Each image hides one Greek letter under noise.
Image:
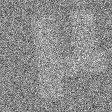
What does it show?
light mu
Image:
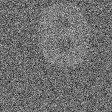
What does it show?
light theta
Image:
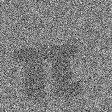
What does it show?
dark pi
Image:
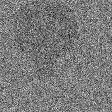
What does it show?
dark phi
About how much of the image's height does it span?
two thirds
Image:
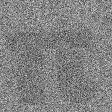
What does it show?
dark pi
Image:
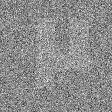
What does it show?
light mu
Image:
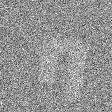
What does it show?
light eta
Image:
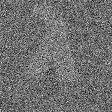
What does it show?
light lambda
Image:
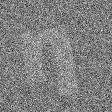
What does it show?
light eta
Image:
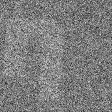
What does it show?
light eta
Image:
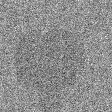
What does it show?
dark phi
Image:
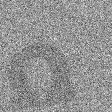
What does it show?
dark omega
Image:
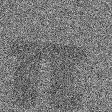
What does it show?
dark pi
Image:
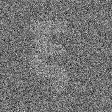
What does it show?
light xi
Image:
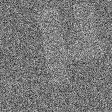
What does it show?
light mu
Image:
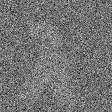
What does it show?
light lambda
